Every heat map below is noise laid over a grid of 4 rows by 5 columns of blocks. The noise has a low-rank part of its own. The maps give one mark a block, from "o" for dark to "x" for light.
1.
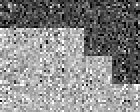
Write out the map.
ooooo
xxxoo
xxxxo
xxxxx
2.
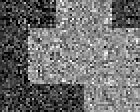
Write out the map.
ooxxo
oxxxx
oxxxx
oooxx
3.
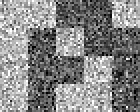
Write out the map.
xxoox
xoxoo
xooxo
xoxxo
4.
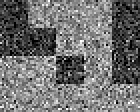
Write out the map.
oxxxo
ooxxo
xxoxo
xxxxx
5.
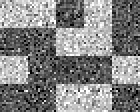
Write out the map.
xxoxo
ooxxo
xooox
ooxxo
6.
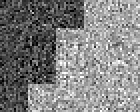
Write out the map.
oooxx
ooxxx
ooxxx
oxxxx
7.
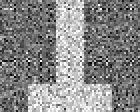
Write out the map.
ooxoo
ooxoo
ooxoo
oxxxo
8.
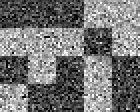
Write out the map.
oooxx
xxxox
oxoxo
xooxo
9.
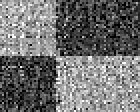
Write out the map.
xxooo
xxooo
ooxxx
ooxxx
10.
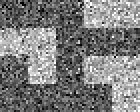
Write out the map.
oooxx
xxooo
oxoxx
oooox
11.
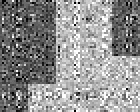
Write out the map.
ooxxo
ooxxo
ooxxx
oxxxx
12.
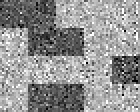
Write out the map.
ooxxx
xooxx
xxxxo
xooxx
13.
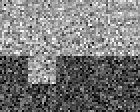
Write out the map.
xxxxx
xxxxx
oxooo
ooooo
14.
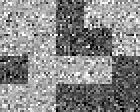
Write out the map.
xxoxx
xxoox
oxxxo
xxooo
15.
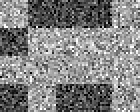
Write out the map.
xooox
oxxxx
xxxxx
oxoox
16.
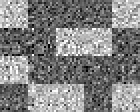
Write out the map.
xooox
ooxxo
xoooo
oxxox
